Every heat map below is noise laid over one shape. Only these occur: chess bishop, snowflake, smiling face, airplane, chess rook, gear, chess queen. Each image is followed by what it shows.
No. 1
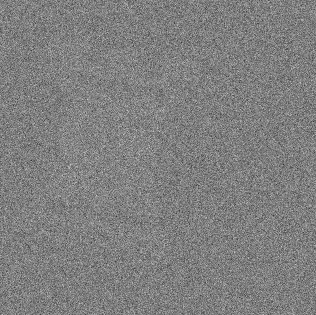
light chess rook
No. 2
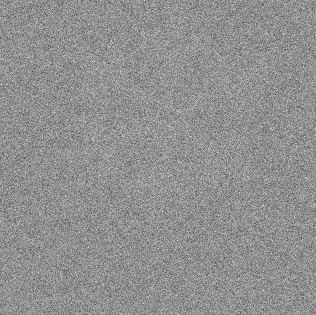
light snowflake
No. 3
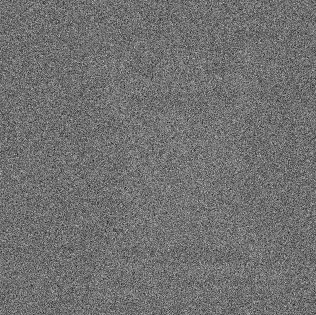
light chess rook
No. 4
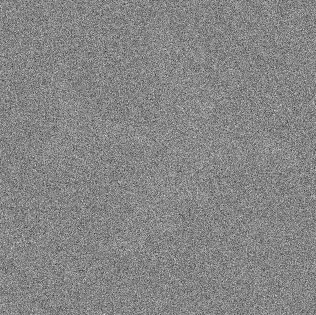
light airplane
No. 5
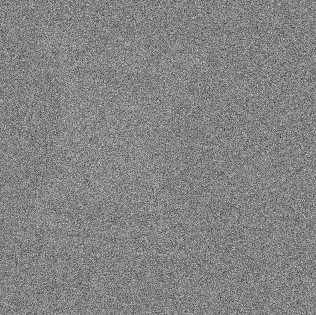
light chess rook
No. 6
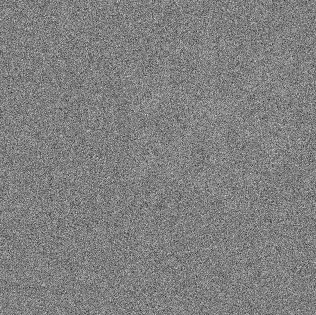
light snowflake
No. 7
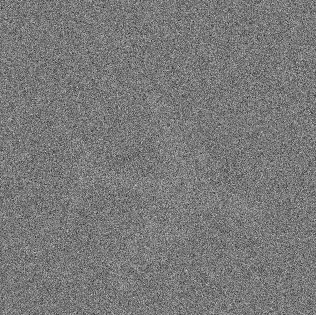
light airplane
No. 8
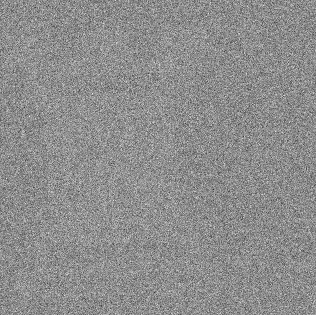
light chess rook
